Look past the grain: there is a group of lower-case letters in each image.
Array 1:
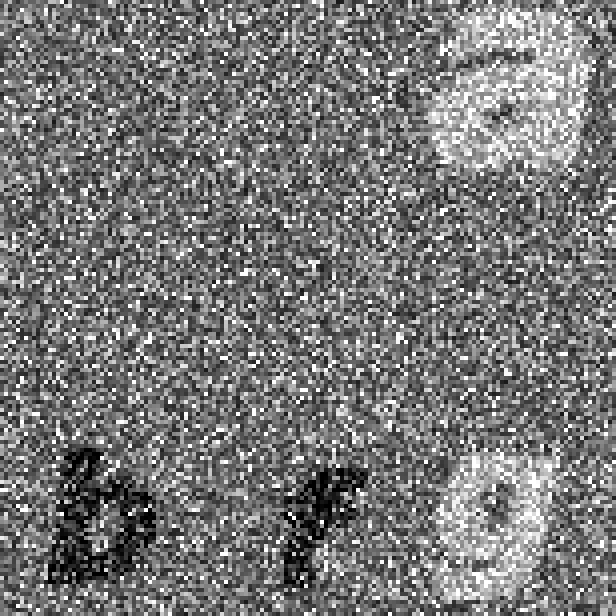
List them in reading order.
top right: light a; bottom left: dark b; bottom middle: dark f; bottom right: light g
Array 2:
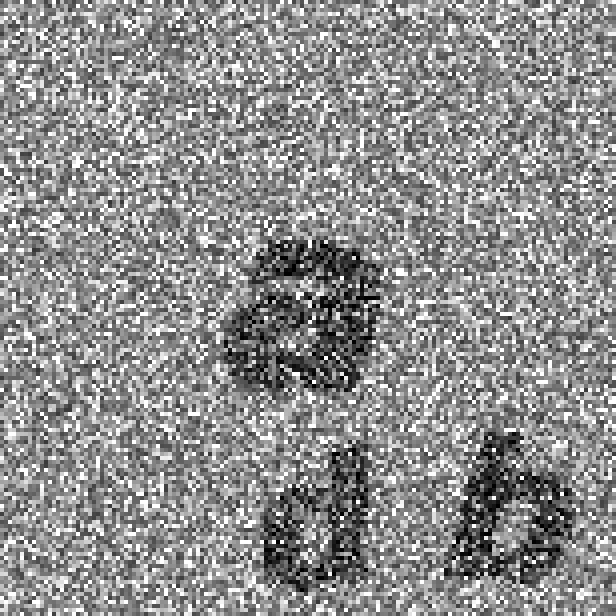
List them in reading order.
centre: dark a; bottom middle: dark d; bottom right: dark b
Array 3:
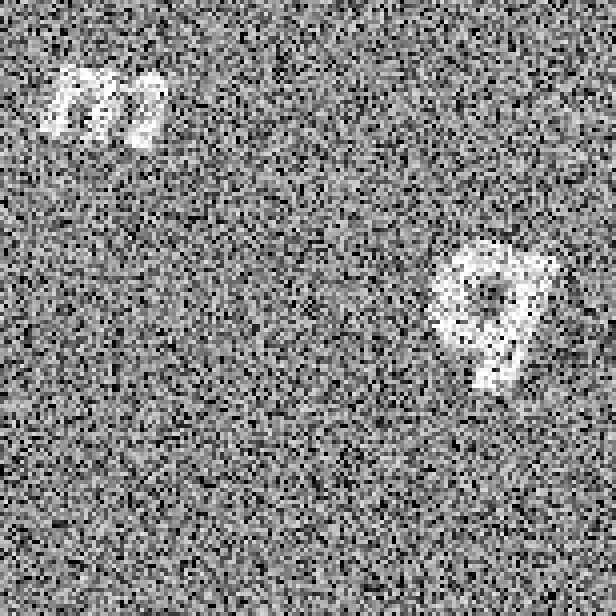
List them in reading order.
top left: light m; middle right: light q
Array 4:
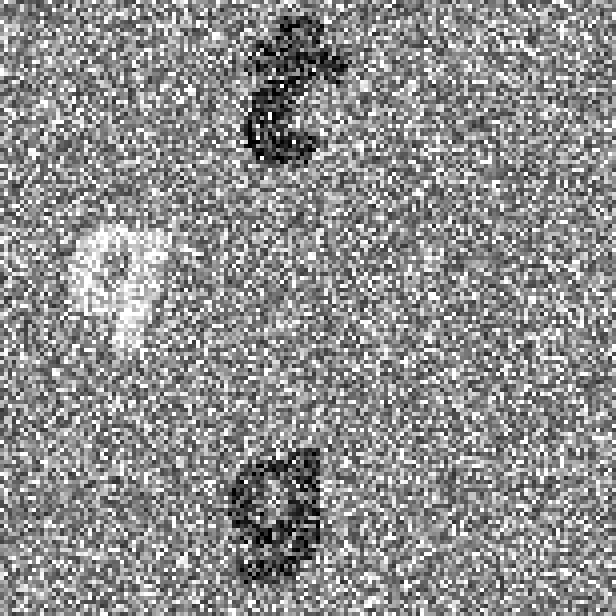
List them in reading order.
top middle: dark t; middle left: light q; bottom middle: dark g
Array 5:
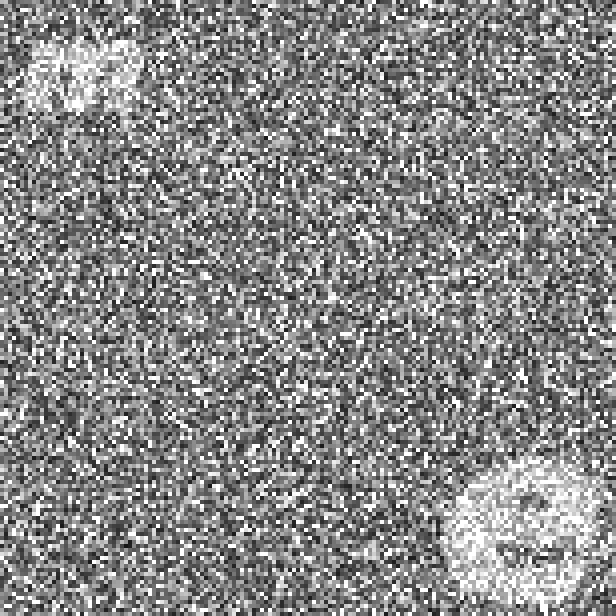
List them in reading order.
top left: light m; bottom right: light e
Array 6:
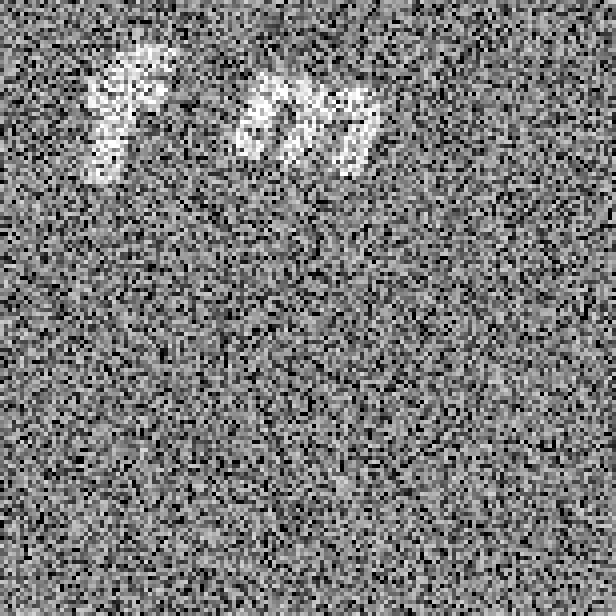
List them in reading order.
top left: light f; top middle: light m
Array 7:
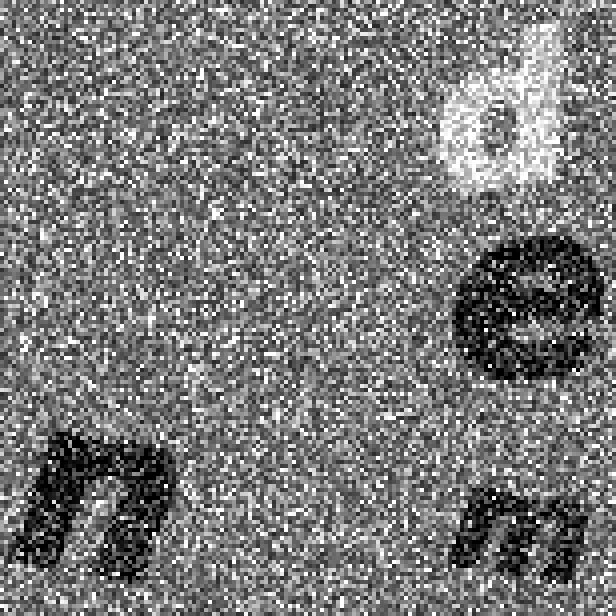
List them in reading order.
top right: light d; middle right: dark e; bottom left: dark n; bottom right: dark m
